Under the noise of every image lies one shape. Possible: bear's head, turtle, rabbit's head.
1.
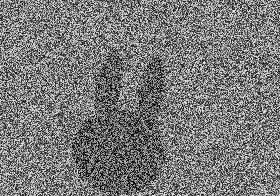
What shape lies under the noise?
rabbit's head
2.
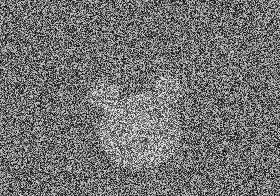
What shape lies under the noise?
bear's head
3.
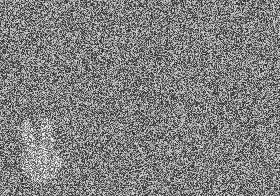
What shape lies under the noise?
rabbit's head
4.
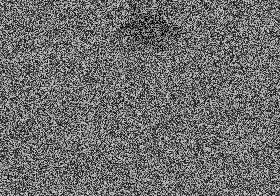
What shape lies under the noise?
turtle
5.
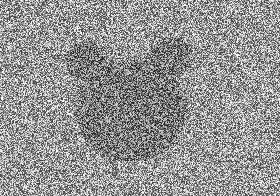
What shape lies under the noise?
bear's head
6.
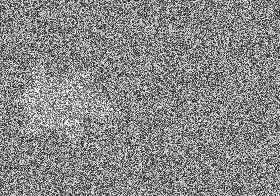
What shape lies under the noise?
turtle
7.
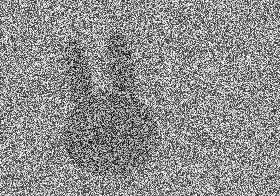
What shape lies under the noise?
rabbit's head
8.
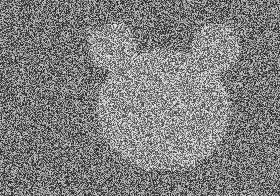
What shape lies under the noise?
bear's head
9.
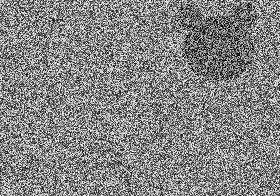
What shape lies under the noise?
bear's head
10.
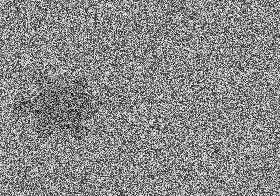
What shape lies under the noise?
turtle
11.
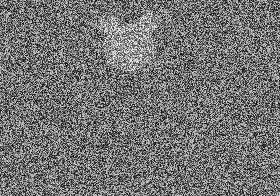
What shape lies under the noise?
bear's head
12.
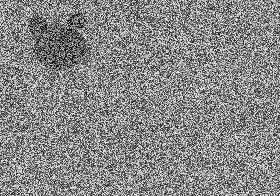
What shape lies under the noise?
bear's head
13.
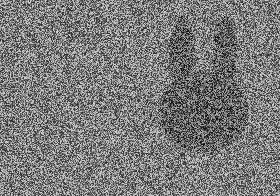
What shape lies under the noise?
rabbit's head
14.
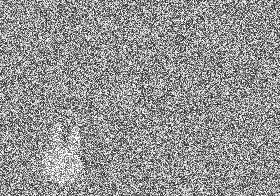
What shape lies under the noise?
rabbit's head
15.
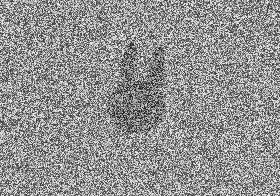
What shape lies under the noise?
rabbit's head
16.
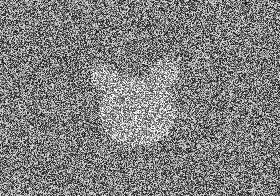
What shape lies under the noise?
bear's head
